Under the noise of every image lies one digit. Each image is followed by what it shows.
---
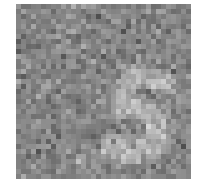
5
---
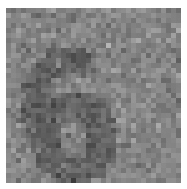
6
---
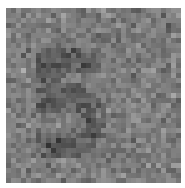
5
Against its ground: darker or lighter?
darker
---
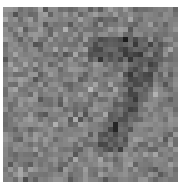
7
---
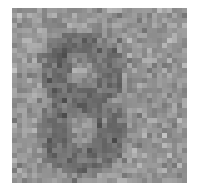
8
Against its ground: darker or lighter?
darker
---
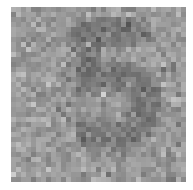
5
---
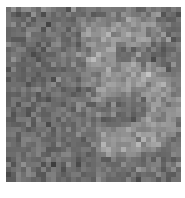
5
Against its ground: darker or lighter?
lighter
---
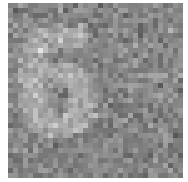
6
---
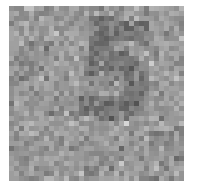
5
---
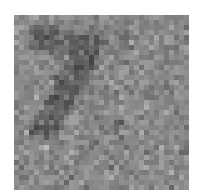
7
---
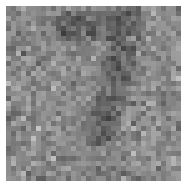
7
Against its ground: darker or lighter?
darker
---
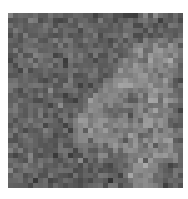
4
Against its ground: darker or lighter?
lighter
